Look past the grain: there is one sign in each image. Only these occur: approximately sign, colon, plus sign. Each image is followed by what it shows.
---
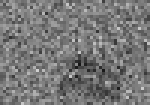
dark approximately sign
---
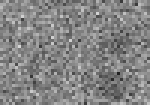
dark colon
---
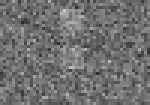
light colon
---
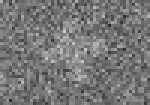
light plus sign
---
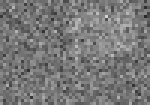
light approximately sign
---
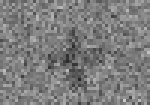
dark plus sign
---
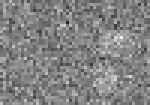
light colon
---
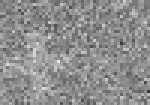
light plus sign
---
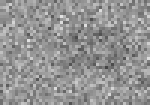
dark approximately sign
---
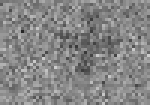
dark plus sign
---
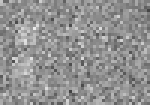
light colon
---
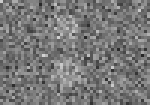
light colon
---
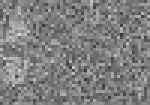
light colon
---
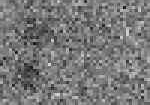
dark colon
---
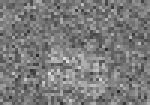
light approximately sign
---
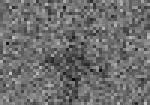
dark plus sign
